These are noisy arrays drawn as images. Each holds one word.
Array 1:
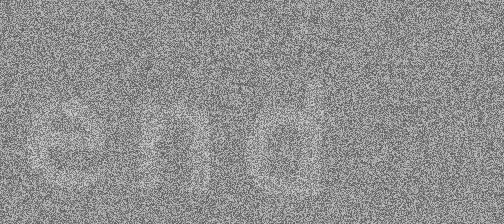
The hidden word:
end
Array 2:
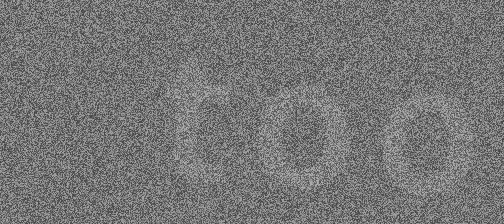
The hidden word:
too
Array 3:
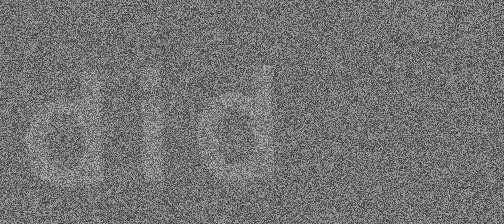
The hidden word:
did
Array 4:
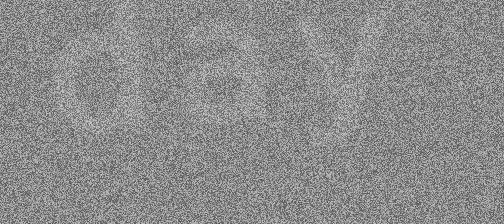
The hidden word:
day
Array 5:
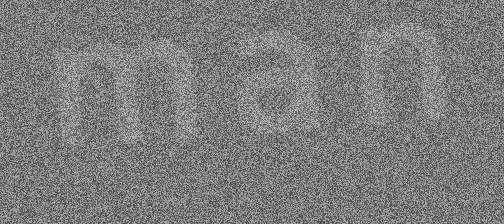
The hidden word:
man
